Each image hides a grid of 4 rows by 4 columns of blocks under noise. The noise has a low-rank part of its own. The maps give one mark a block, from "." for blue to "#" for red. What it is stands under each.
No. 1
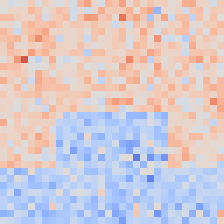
# # # #
# # # #
# . . #
. . . .
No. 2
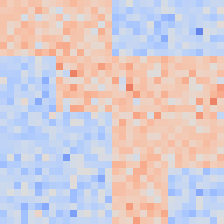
# # . .
. # # #
. . # #
. . # .
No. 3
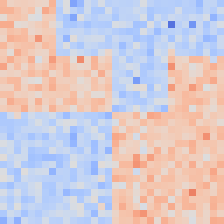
# . . .
# # . #
. . # #
. . # #
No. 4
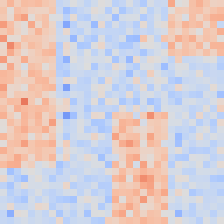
# . . #
# . . .
# . # .
. . # .
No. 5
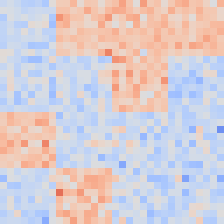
. # # #
. . # .
# . . .
. # . .
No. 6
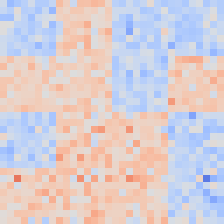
. # . .
# # . #
. # # .
# # # .
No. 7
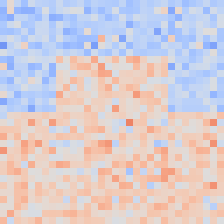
. . . .
. # # .
# # # #
# # # #
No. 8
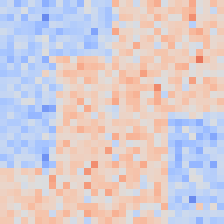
. . # #
. # # #
. # # .
# # # .
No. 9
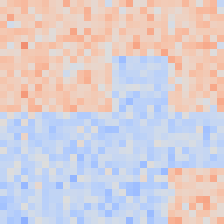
# # # #
# # . #
. . . .
. . . #
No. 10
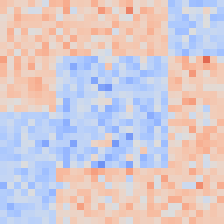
# # # .
# . . #
. . . #
. # # #
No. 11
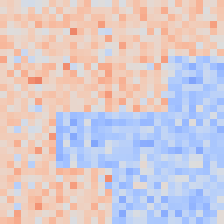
# # # #
# # # .
# . . .
# # . .
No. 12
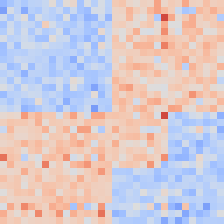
. . # #
. . # #
# # # .
# # . .
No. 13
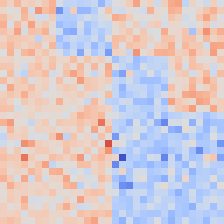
# . # #
# # . #
# # . .
# # . .
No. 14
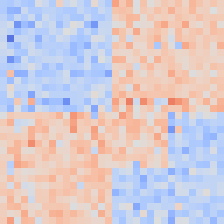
. . # #
. . # #
# # # .
# # . .
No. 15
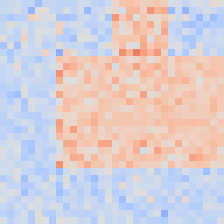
. . # .
. # # #
. # # #
. . . .
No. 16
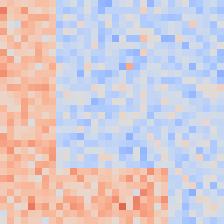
# . . .
# . . .
# . . .
# # # .
